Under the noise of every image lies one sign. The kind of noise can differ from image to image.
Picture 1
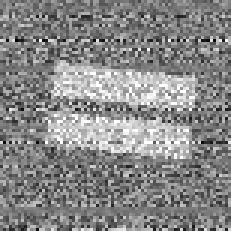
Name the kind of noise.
rows of uneven size
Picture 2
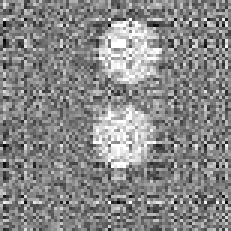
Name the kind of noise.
low rank plus noise
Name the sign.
colon
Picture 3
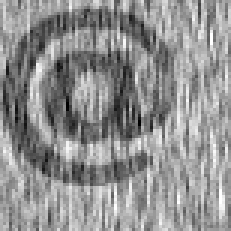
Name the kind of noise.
streaked along the columns
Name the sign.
at sign
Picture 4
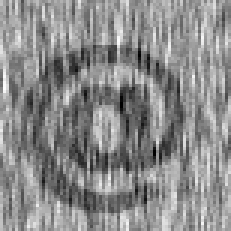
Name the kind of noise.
streaked along the columns
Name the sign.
at sign
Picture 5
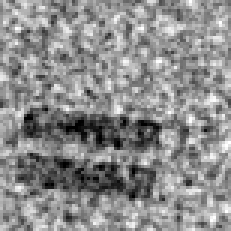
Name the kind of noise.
blotchy
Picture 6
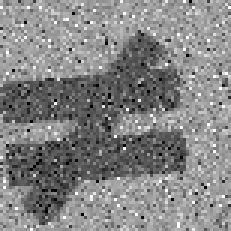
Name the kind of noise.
heavy tails
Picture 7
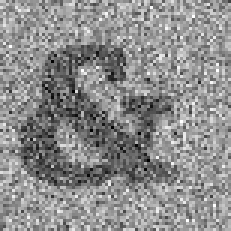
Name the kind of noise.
independent entries
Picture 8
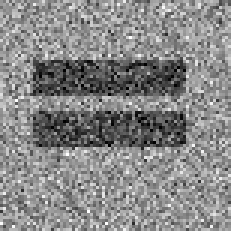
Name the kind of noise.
independent entries
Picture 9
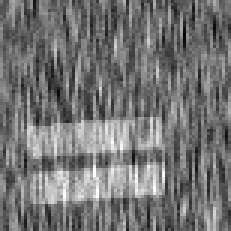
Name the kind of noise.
streaked along the columns
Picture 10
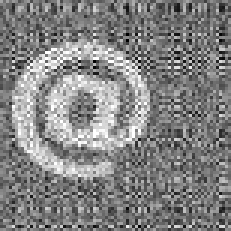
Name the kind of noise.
low rank plus noise
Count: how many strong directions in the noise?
one
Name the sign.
at sign
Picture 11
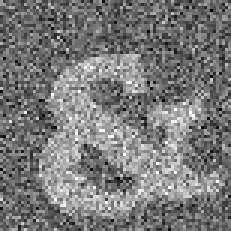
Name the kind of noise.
independent entries
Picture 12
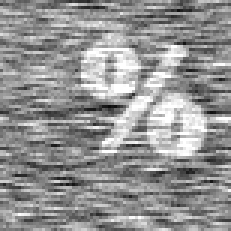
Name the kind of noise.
streaked along the rows
